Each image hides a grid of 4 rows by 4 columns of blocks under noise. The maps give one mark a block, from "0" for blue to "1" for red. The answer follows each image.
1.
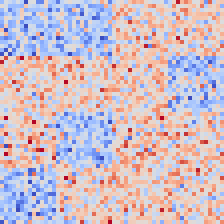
0 0 1 1
1 1 1 0
1 0 1 1
0 1 1 1
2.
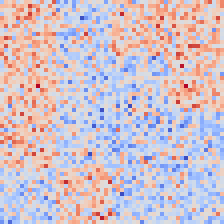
1 0 1 1
1 0 0 1
1 0 0 0
0 1 0 0
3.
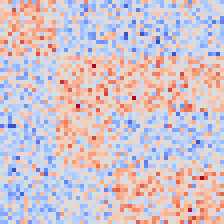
1 0 0 0
0 1 1 1
0 1 0 0
0 0 1 1
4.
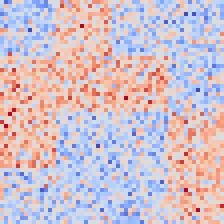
0 1 0 0
1 1 1 0
1 0 0 1
0 0 0 1
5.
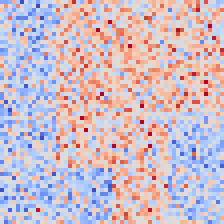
0 1 1 1
0 1 1 1
0 1 1 0
0 0 1 0
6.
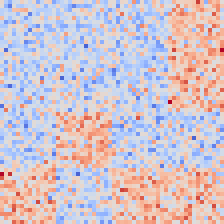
0 0 0 1
0 0 0 1
0 1 0 0
1 0 1 1
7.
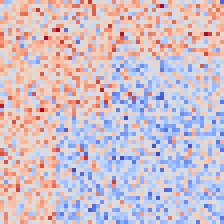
1 1 1 1
1 1 0 0
1 0 0 0
1 0 0 0
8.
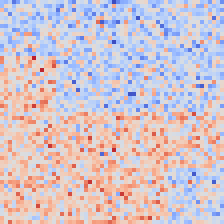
0 0 0 0
1 0 0 0
1 1 1 1
1 1 1 0
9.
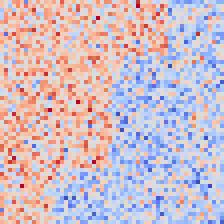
1 1 1 0
1 1 0 0
1 1 0 0
1 0 0 0
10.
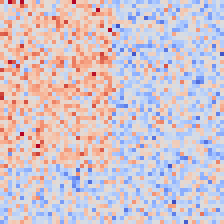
1 1 0 0
1 1 0 0
1 1 0 0
0 0 0 0
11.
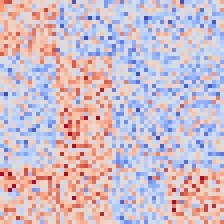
1 0 0 0
0 1 0 0
0 1 0 0
1 1 0 1
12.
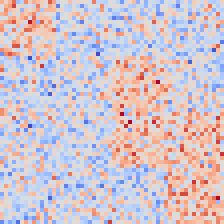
1 0 0 0
0 0 1 0
0 0 1 1
0 0 0 1
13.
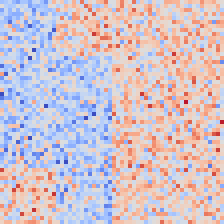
0 1 1 1
0 0 1 1
0 0 1 1
1 0 1 1
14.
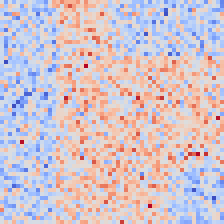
0 1 0 0
0 1 1 1
0 1 1 1
0 1 1 0
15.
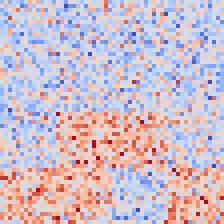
0 0 0 0
0 0 0 0
0 1 1 0
1 1 0 1
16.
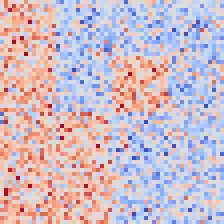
1 0 0 0
1 0 1 0
1 1 0 0
1 1 0 0
